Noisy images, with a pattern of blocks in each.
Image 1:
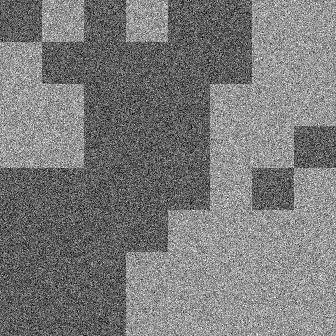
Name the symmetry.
no symmetry
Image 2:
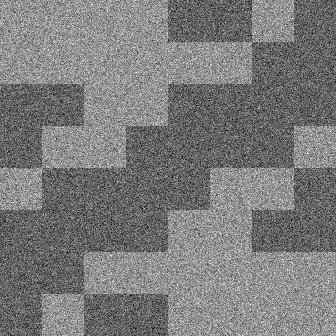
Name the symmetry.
the same after a half turn
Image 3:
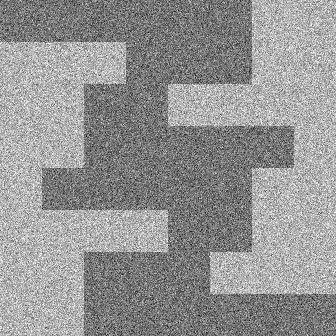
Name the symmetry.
the same after a half turn
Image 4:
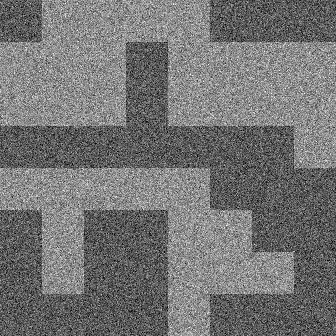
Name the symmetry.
no symmetry
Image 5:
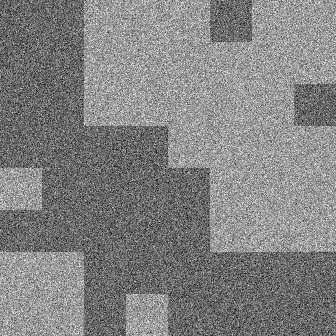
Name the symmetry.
mirrored about the diagonal from the bottom left
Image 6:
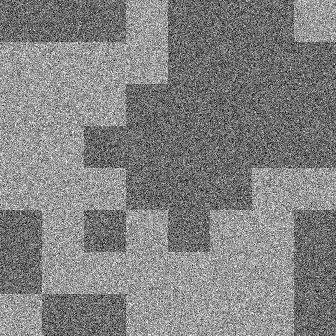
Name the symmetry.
mirrored about the diagonal from the bottom left
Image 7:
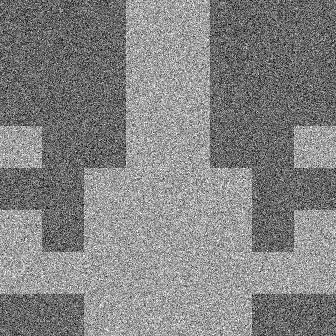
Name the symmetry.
left and right mirror each other
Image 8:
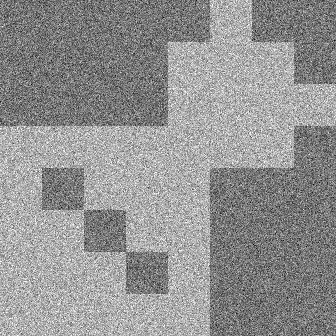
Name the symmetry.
mirrored about the diagonal from the bottom left
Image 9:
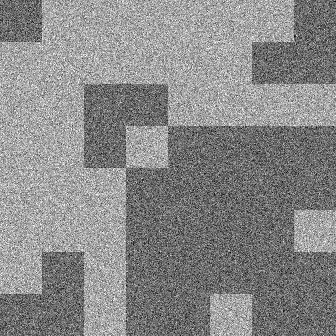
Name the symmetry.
mirrored about the diagonal from the top left
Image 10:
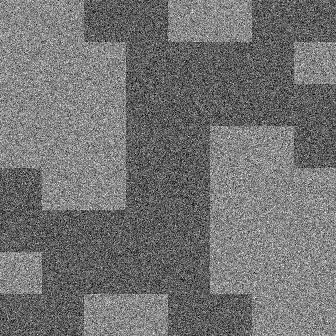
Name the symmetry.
the same after a half turn
